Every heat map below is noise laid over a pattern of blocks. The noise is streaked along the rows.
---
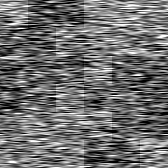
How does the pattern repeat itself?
the same after a half turn
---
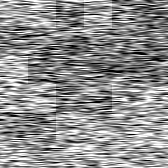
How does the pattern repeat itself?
no symmetry
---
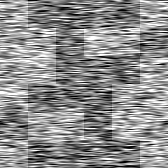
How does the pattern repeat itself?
the same after a half turn
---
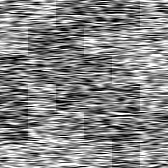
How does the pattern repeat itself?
mirrored about the diagonal from the top left
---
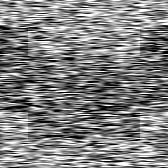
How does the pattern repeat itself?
left and right mirror each other
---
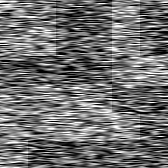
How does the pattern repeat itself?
no symmetry
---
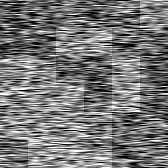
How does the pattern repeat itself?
mirrored about the diagonal from the bottom left
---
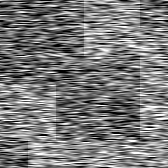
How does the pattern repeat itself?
mirrored about the diagonal from the top left
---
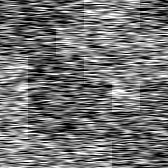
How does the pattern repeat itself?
mirrored about the diagonal from the bottom left
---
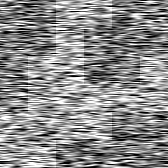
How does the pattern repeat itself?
mirrored about the diagonal from the bottom left
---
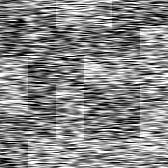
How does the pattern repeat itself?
mirrored about the diagonal from the top left
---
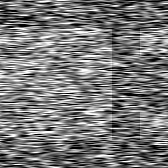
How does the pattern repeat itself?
top and bottom mirror each other
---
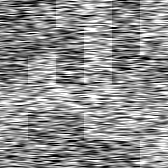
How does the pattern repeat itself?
no symmetry
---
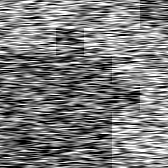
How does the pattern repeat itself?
mirrored about the diagonal from the bottom left
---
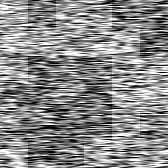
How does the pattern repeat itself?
mirrored about the diagonal from the bottom left
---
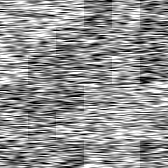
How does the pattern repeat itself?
mirrored about the diagonal from the top left
